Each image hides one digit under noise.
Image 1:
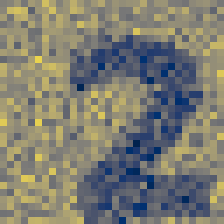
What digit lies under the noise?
2
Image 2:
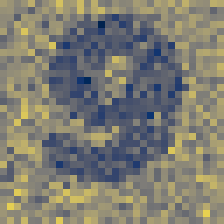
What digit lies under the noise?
9
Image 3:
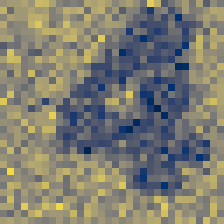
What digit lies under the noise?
4
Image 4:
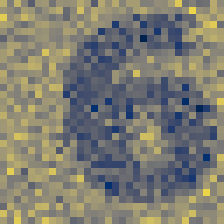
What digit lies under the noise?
6
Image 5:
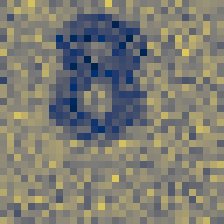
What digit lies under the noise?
8
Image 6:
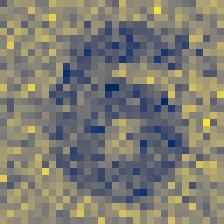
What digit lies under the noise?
6
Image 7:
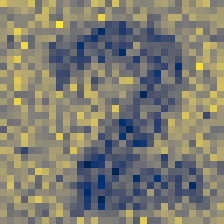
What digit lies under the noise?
2
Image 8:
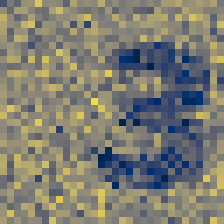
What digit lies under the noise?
3
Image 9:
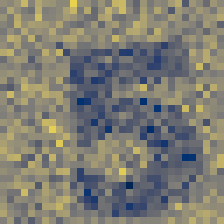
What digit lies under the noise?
5
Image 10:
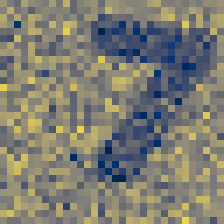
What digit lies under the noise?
7
